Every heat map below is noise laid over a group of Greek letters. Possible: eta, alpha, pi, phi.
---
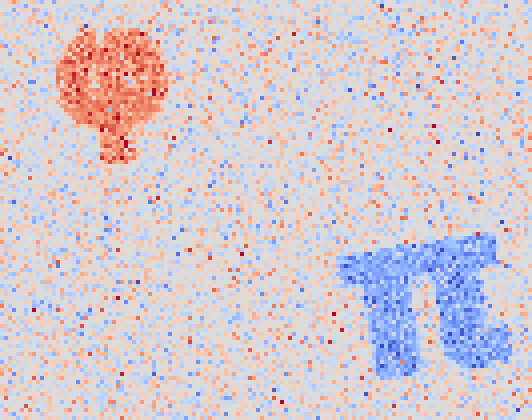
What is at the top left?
phi
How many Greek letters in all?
2
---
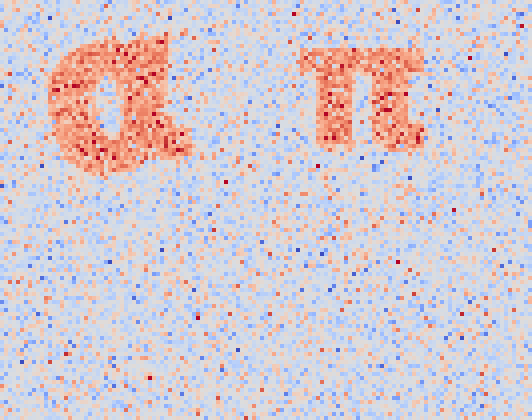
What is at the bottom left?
nothing
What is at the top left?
alpha
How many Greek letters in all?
2
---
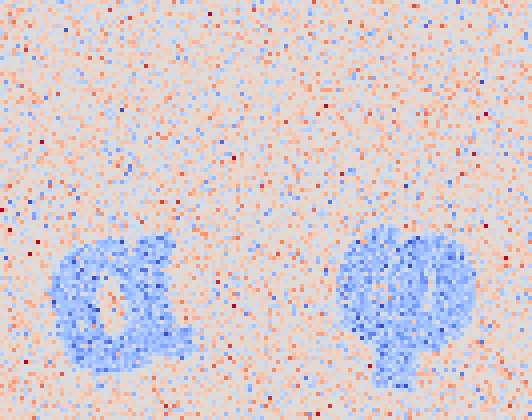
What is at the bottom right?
phi
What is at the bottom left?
alpha
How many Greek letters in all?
2
